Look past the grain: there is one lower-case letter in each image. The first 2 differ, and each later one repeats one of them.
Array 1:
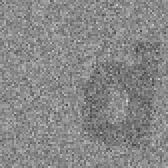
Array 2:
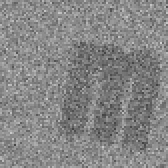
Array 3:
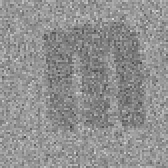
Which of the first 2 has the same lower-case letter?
2
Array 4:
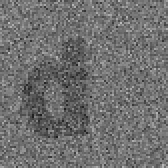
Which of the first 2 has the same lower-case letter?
1
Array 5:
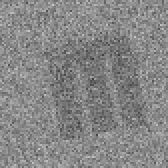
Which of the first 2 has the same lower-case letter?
2
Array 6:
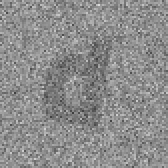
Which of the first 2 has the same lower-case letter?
1
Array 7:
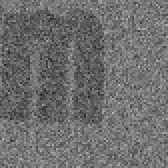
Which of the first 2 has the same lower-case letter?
2
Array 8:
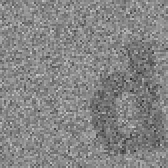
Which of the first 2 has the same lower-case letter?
1
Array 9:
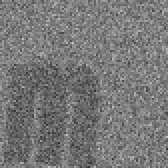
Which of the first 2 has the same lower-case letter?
2
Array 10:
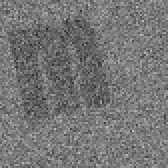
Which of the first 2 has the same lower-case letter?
2
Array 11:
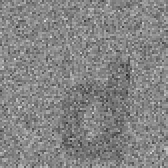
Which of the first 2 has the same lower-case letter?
1
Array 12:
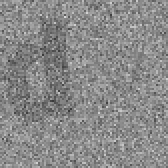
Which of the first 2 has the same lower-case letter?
1
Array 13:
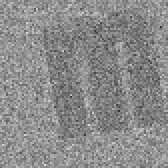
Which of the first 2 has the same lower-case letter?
2
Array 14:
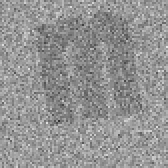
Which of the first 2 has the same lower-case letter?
2
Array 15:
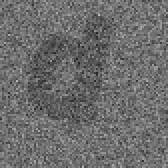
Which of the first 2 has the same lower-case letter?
1
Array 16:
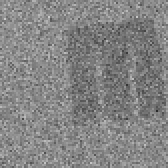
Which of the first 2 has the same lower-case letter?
2
